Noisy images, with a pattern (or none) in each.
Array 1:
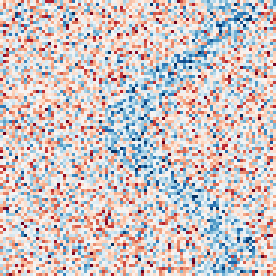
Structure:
a wavy band
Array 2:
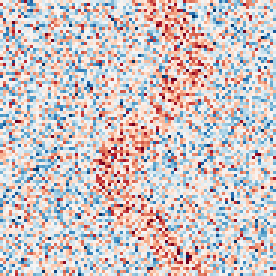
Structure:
a wavy band
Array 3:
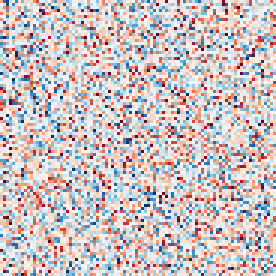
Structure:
only noise
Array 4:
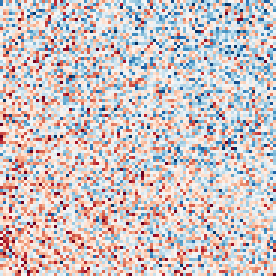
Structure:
a smooth slope
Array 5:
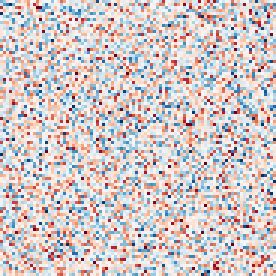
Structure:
only noise
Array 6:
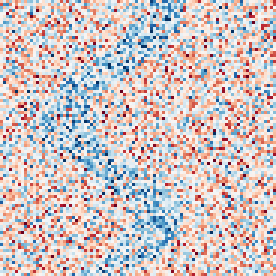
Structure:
a wavy band
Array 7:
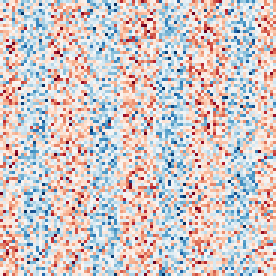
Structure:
vertical stripes
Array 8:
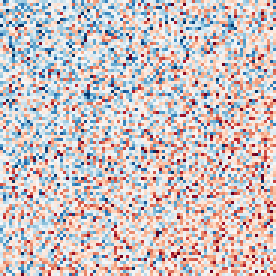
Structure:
a smooth slope
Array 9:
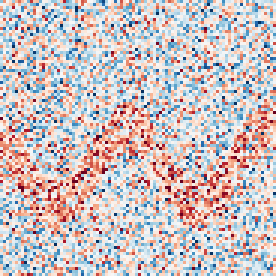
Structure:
a wavy band
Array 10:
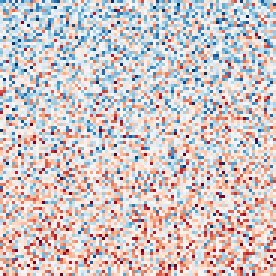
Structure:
a smooth slope
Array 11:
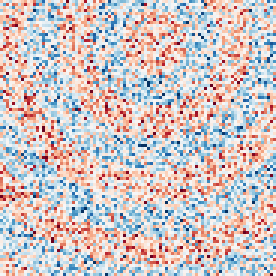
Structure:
rings round one point
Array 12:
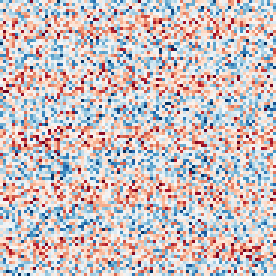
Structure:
horizontal stripes
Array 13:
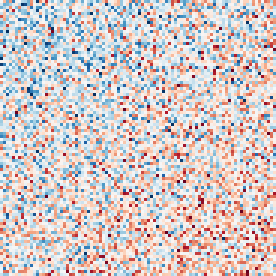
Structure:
a smooth slope
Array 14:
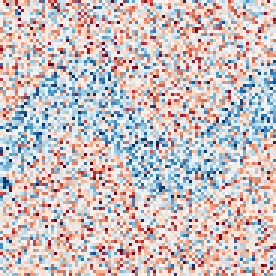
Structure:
a wavy band
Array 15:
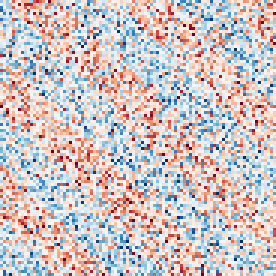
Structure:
diagonal stripes
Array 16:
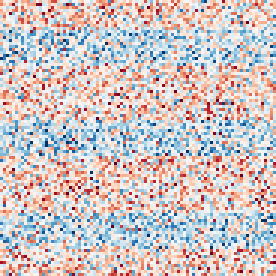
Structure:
horizontal stripes
